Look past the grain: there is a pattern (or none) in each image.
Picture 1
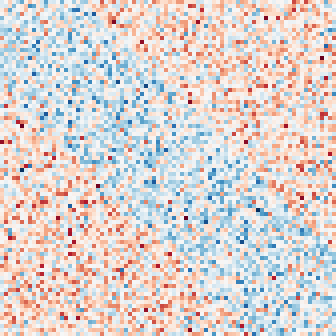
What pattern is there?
a diagonal band
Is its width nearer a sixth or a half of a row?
a half
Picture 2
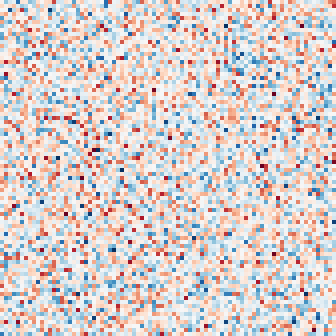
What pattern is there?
only noise
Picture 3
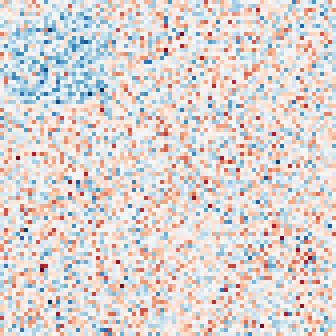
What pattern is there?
one block
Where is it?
top left
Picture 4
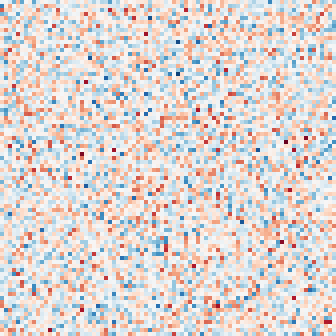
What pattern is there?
only noise
